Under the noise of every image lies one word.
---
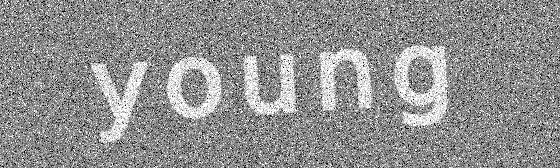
young
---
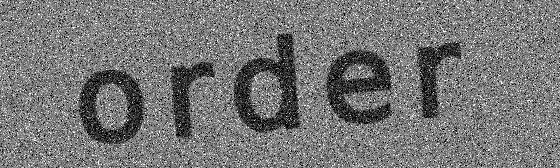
order
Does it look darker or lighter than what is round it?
darker
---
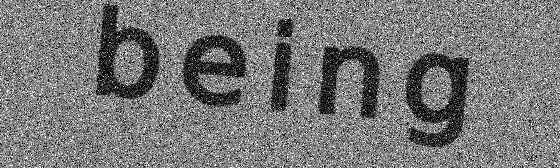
being
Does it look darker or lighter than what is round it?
darker
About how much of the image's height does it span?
nearly all
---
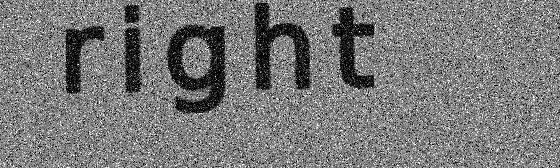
right
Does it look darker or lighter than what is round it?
darker
